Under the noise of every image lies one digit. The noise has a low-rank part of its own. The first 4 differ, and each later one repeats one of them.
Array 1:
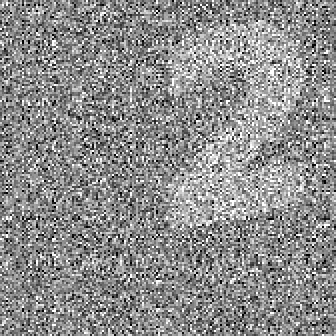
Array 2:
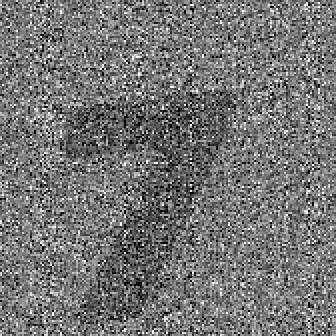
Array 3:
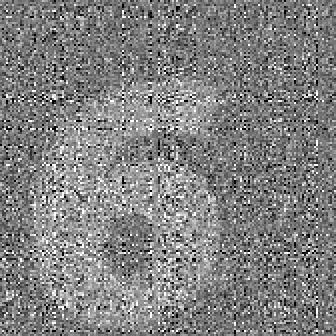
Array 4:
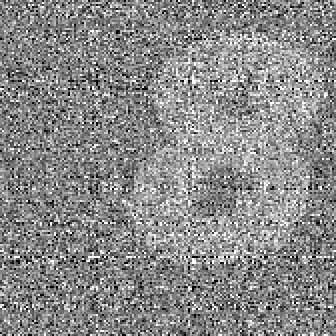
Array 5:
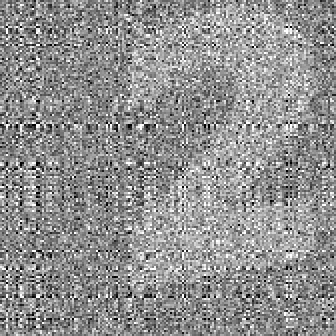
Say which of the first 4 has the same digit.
1
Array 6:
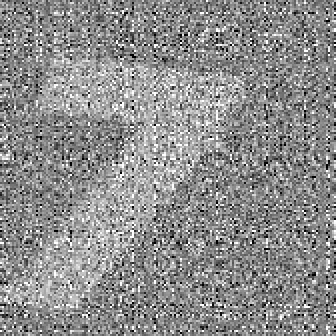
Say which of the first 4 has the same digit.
2
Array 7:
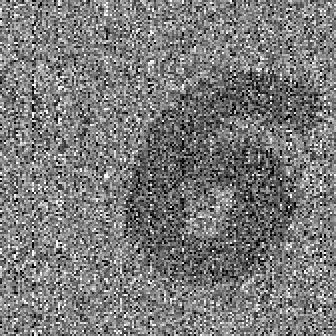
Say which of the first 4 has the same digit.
3
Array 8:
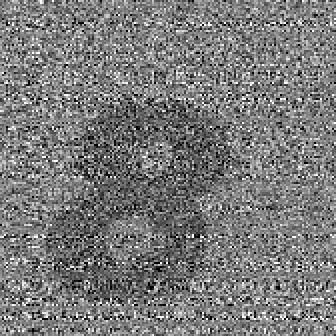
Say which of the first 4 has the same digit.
4
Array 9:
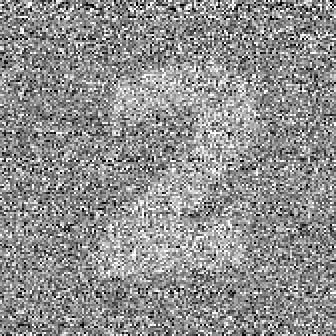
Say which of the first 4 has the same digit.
1
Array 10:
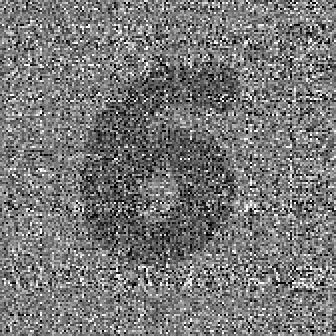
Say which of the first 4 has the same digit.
3
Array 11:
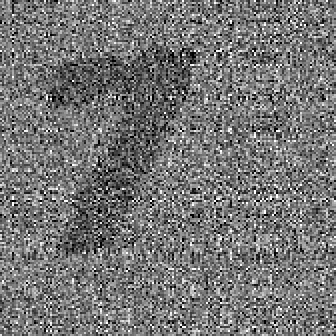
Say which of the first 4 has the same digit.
2
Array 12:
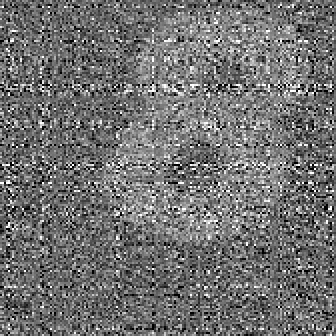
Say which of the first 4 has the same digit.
4
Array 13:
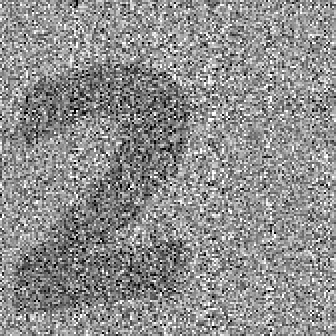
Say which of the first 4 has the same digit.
1
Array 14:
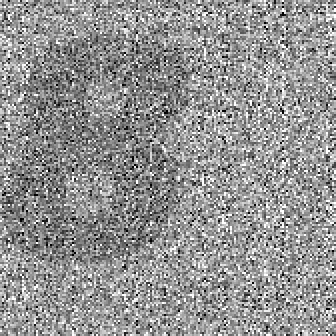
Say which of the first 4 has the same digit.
4
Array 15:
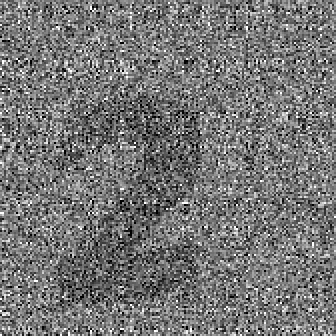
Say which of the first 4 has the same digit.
1
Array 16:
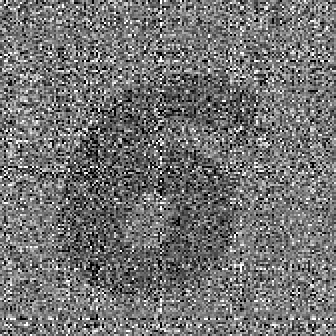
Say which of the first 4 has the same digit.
3
